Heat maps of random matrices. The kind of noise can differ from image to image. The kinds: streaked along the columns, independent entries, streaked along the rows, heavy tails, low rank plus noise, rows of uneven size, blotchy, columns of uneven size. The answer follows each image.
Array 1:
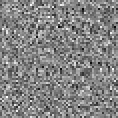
low rank plus noise
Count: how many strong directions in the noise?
five to eight
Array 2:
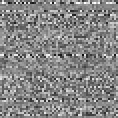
rows of uneven size
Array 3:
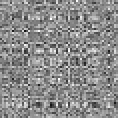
low rank plus noise
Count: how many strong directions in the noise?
one
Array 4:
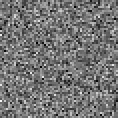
independent entries
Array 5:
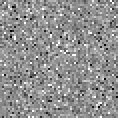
heavy tails
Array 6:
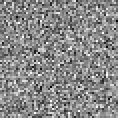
independent entries
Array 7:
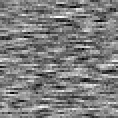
streaked along the rows
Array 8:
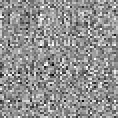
low rank plus noise
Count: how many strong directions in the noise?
five to eight
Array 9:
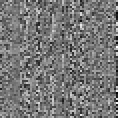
columns of uneven size
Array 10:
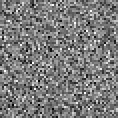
independent entries
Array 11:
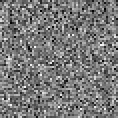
independent entries
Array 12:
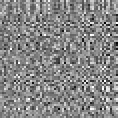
low rank plus noise
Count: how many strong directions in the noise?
one
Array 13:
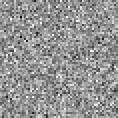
independent entries
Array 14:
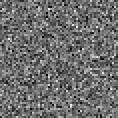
independent entries
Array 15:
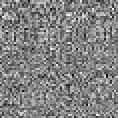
low rank plus noise
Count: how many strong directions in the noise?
three or four
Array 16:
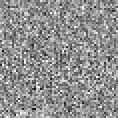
independent entries
